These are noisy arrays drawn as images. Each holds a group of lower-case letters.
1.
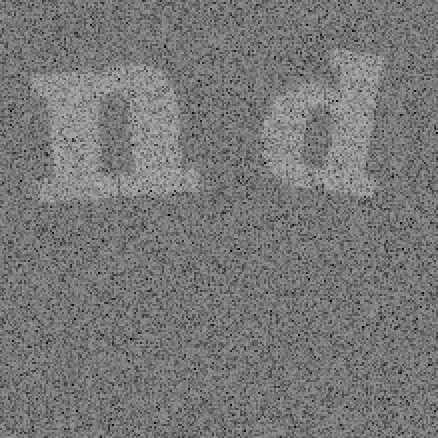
top left: n; top right: d
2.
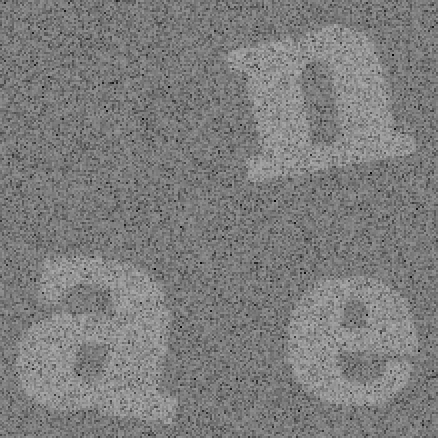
top right: n; bottom left: a; bottom right: e
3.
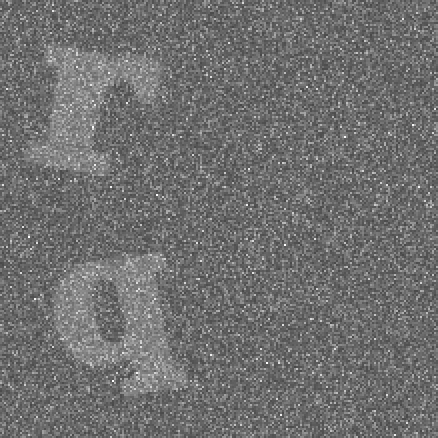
top left: r; bottom left: q
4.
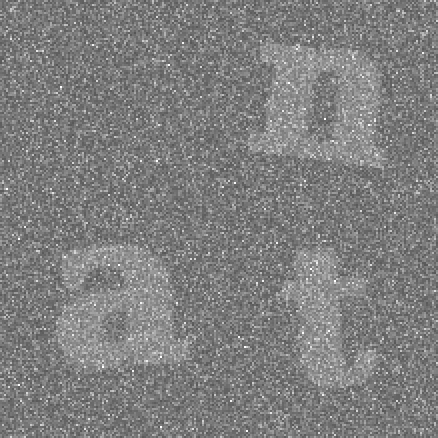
top right: n; bottom left: a; bottom right: t
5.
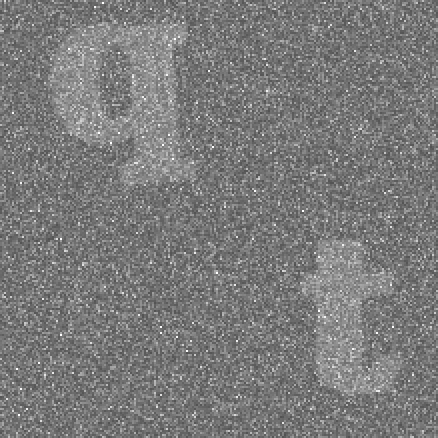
top left: q; bottom right: t
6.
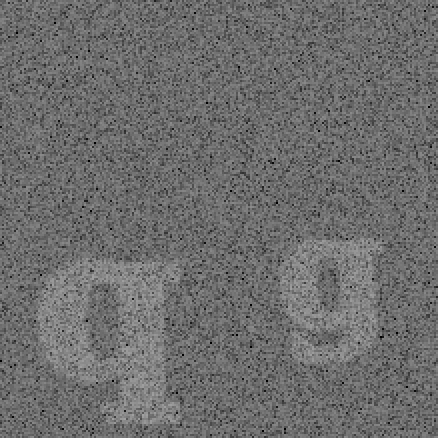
bottom left: q; bottom right: g
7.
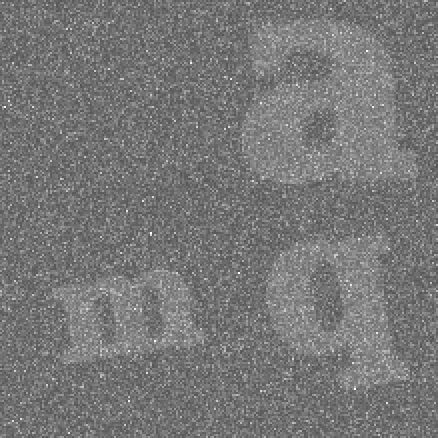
top right: a; bottom left: m; bottom right: q
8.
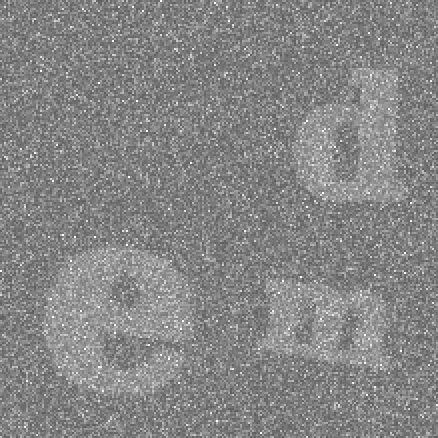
top right: d; bottom left: e; bottom right: m
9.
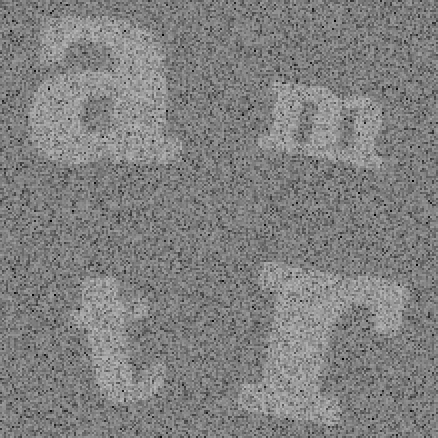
top left: a; top right: m; bottom left: t; bottom right: r
